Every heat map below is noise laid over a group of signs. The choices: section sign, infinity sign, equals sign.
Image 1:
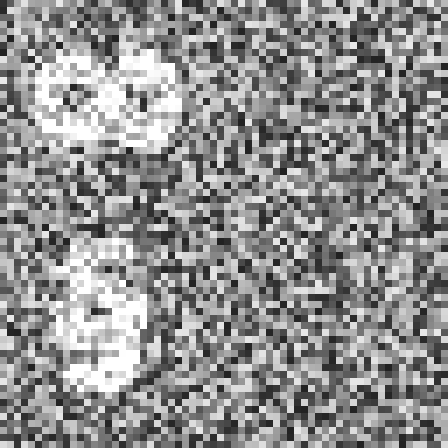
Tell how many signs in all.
2
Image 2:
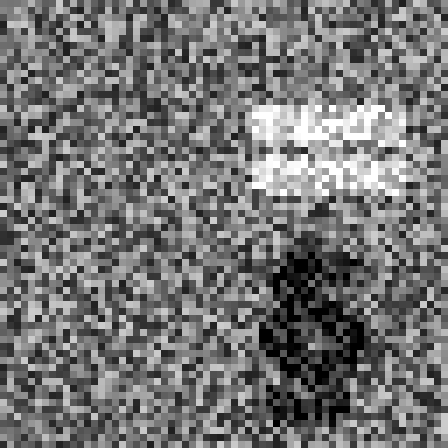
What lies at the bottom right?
section sign
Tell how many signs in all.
2
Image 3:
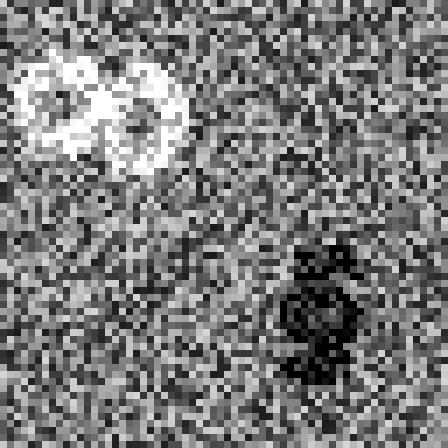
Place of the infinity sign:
top left
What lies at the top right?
nothing
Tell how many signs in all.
2
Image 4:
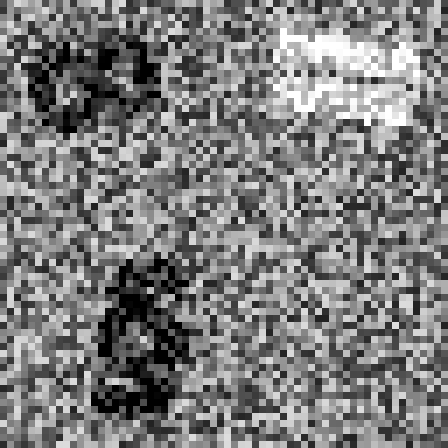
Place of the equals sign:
top right
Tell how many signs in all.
3
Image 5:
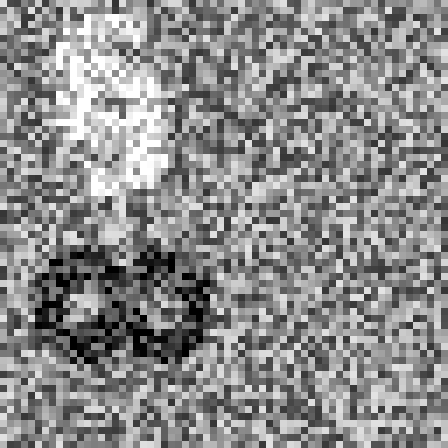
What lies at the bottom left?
infinity sign
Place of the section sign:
top left
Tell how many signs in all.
2
